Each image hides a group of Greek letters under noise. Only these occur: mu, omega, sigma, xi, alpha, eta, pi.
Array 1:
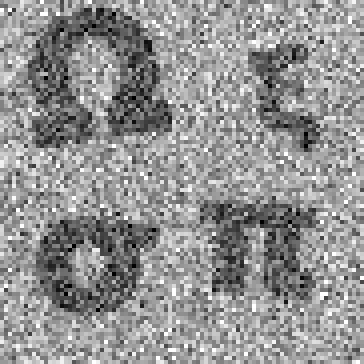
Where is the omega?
top left
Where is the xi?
top right
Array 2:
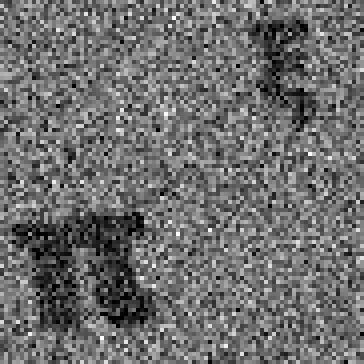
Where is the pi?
bottom left
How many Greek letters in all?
2
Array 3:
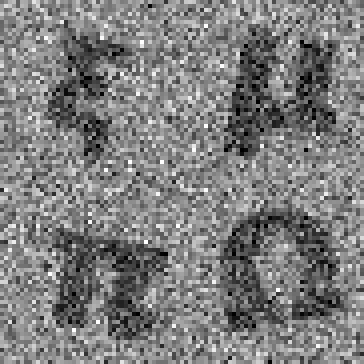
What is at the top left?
xi
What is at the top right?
mu
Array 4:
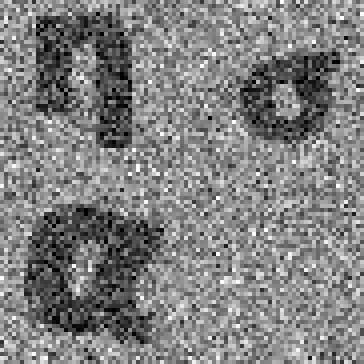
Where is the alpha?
bottom left
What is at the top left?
eta
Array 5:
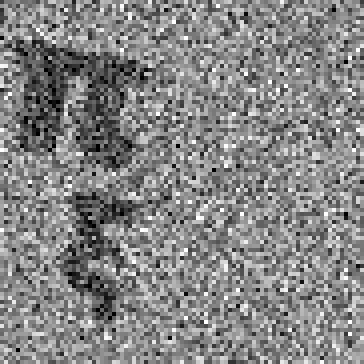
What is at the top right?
nothing
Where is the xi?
bottom left
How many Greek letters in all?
2
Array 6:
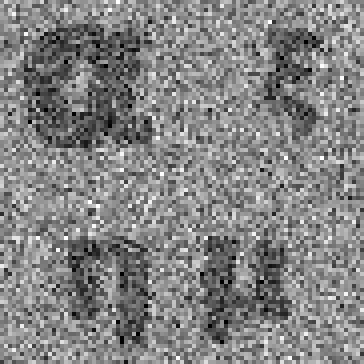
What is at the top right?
xi
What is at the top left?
alpha
